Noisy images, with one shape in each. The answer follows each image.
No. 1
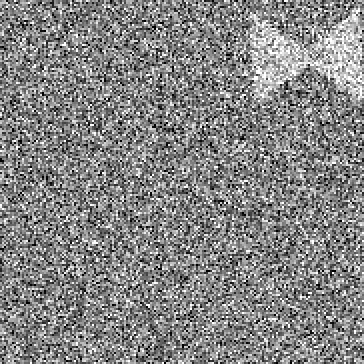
bow tie
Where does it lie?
top right
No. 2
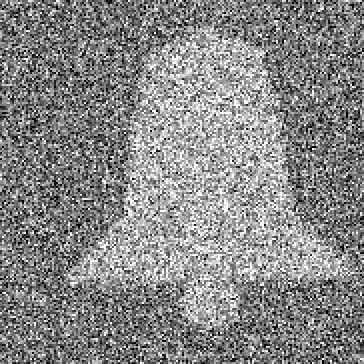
bell
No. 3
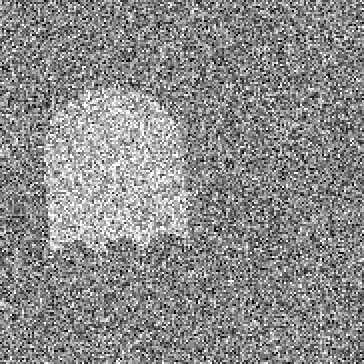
ghost
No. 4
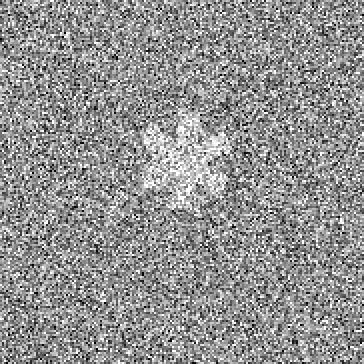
asterisk
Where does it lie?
centre
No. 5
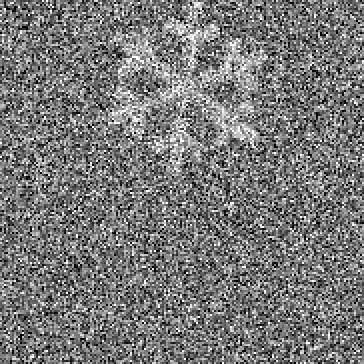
snowflake
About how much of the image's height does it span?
half
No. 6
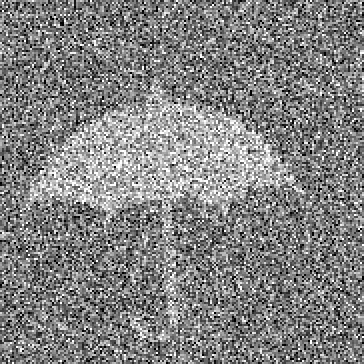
umbrella
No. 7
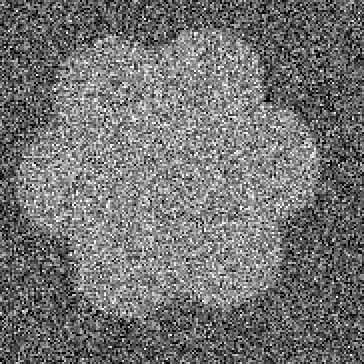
flower
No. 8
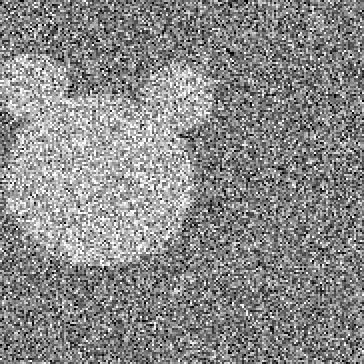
bear's head
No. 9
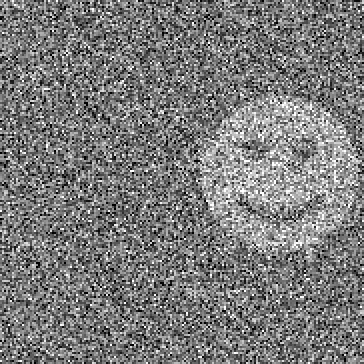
smiling face
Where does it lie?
middle right
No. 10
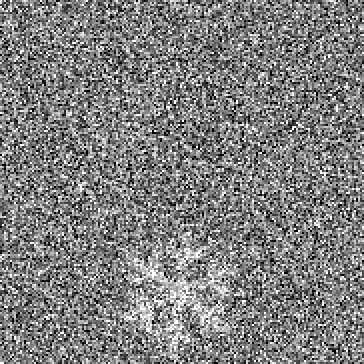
snowflake
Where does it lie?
bottom middle
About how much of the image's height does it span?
a third
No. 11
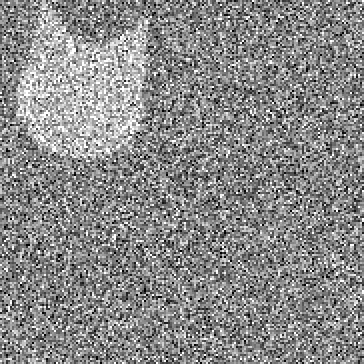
cat's head
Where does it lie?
top left
